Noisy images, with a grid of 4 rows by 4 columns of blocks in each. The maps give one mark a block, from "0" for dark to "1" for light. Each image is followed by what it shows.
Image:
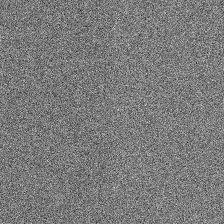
0011
0011
0011
0011
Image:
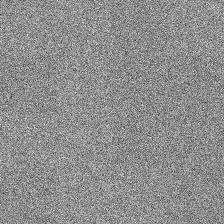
1101
0100
1100
0110
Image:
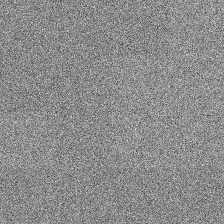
0001
0011
1011
0000
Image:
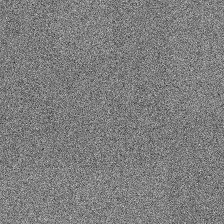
0101
0001
0000
1110
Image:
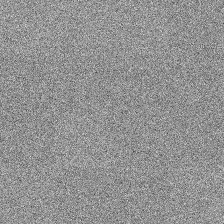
1110
0000
0100
1001
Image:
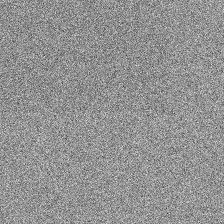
0001
0001
1111
1111
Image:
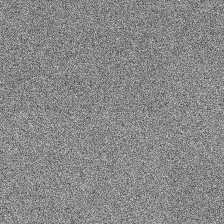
0000
0001
1111
1110
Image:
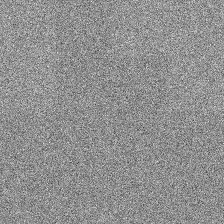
1011
1001
0000
0000
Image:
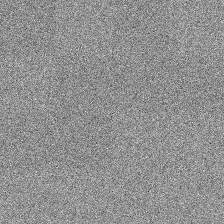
0101
1000
0011
1111
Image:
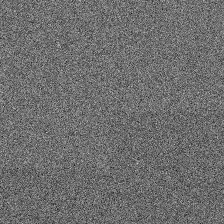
1111
1111
1100
0000
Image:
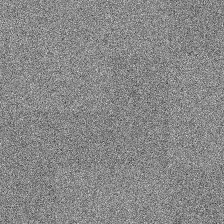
1110
1101
0001
0110
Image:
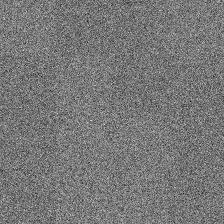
1001
0100
0110
0110
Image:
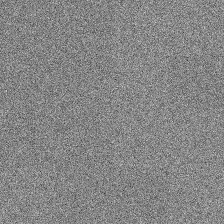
0011
0010
0011
1001
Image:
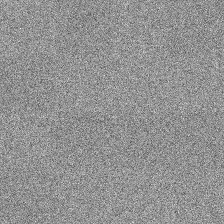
1010
0111
1000
0111
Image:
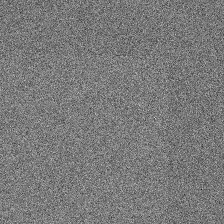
0000
1110
1110
1110
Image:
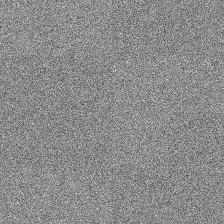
1100
0011
0010
1100
